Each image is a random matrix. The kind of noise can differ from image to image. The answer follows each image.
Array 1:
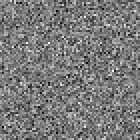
independent entries
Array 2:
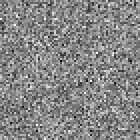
independent entries
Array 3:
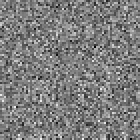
low rank plus noise
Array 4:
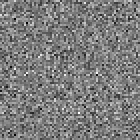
low rank plus noise
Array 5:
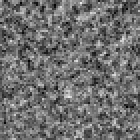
blotchy
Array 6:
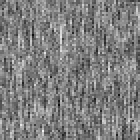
streaked along the columns
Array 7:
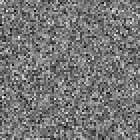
independent entries
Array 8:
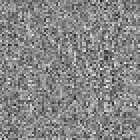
low rank plus noise
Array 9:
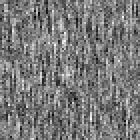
streaked along the columns
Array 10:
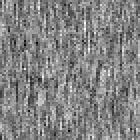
streaked along the columns
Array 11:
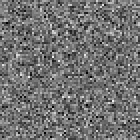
low rank plus noise
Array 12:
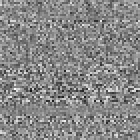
rows of uneven size
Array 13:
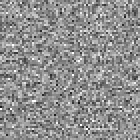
low rank plus noise
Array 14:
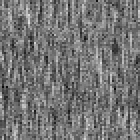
streaked along the columns
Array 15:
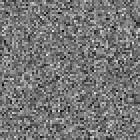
independent entries
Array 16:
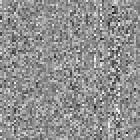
columns of uneven size
